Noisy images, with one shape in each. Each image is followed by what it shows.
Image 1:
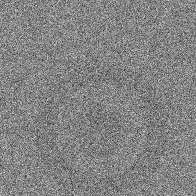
bullseye
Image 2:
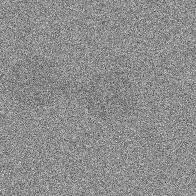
dumbbell
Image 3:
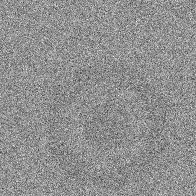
bullseye
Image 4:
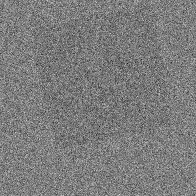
square
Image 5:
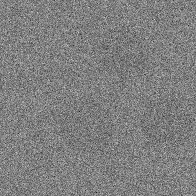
three dots
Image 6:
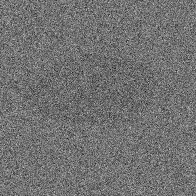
ellipse
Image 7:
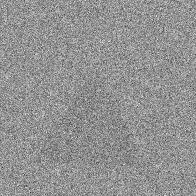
triangle
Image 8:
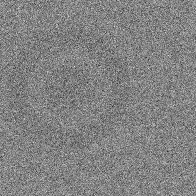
bullseye
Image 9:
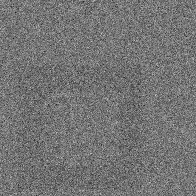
square frame
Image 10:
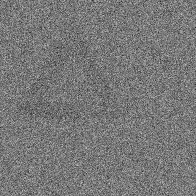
triangle frame
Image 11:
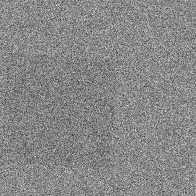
square
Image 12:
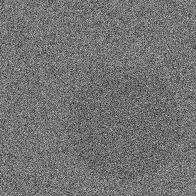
disc
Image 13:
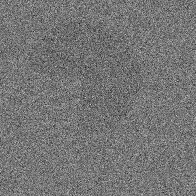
disc with a wedge cut out
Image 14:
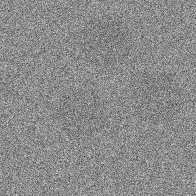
three dots
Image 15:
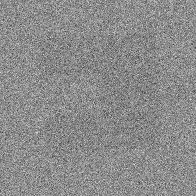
square with a notch
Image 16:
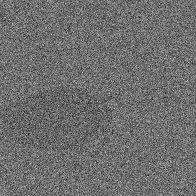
ellipse
